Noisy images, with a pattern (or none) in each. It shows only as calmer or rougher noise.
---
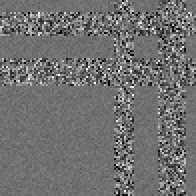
bands of rows crossing bands of columns
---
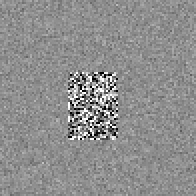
one block
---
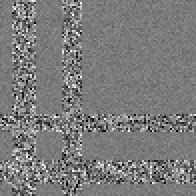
bands of rows crossing bands of columns
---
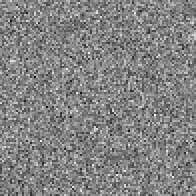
only noise
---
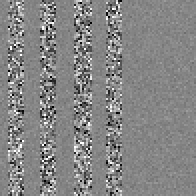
bands of columns
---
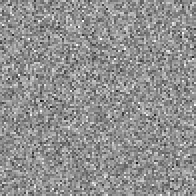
only noise
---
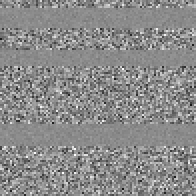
bands of rows
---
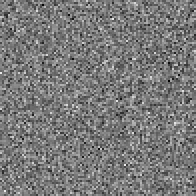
only noise
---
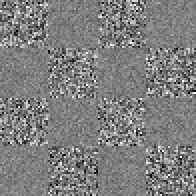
a checkerboard
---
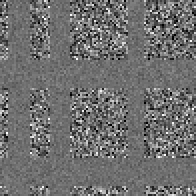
bands of rows crossing bands of columns
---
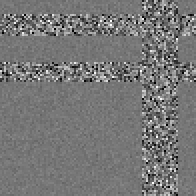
bands of rows crossing bands of columns
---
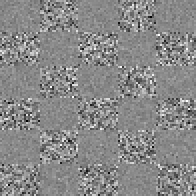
a checkerboard
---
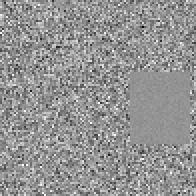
one block
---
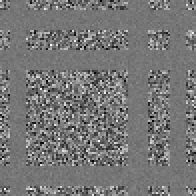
bands of rows crossing bands of columns
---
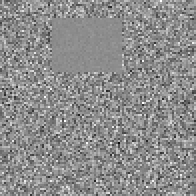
one block
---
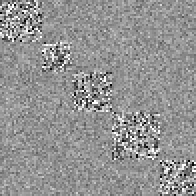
blocks along the diagonal
